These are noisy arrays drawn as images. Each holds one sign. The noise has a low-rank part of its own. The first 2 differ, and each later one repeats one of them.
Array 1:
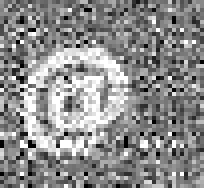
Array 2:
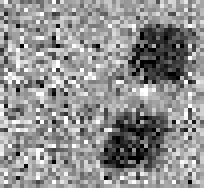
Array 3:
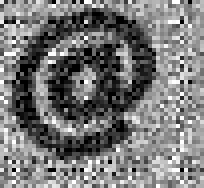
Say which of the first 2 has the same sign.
1
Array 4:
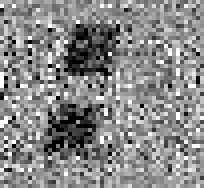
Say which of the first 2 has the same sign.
2
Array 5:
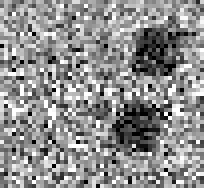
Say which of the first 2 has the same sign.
2
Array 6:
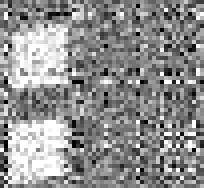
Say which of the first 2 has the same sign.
2
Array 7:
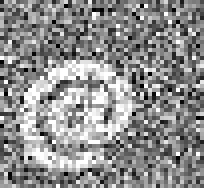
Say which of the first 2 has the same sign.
1
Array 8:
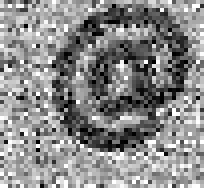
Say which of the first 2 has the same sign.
1
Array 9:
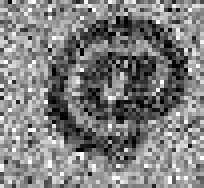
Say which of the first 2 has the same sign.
1
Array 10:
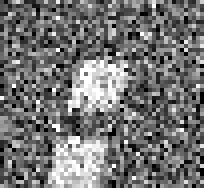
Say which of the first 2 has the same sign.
2
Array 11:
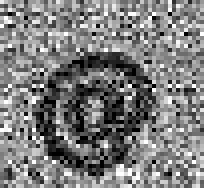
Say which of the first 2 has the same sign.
1
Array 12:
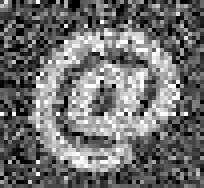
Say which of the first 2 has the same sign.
1
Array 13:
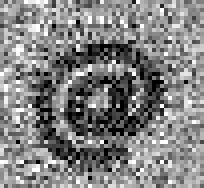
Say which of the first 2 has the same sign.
1
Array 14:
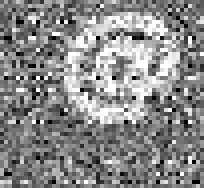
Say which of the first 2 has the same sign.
1
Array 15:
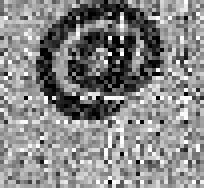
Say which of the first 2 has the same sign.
1
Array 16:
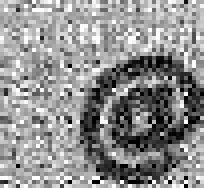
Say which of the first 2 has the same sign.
1
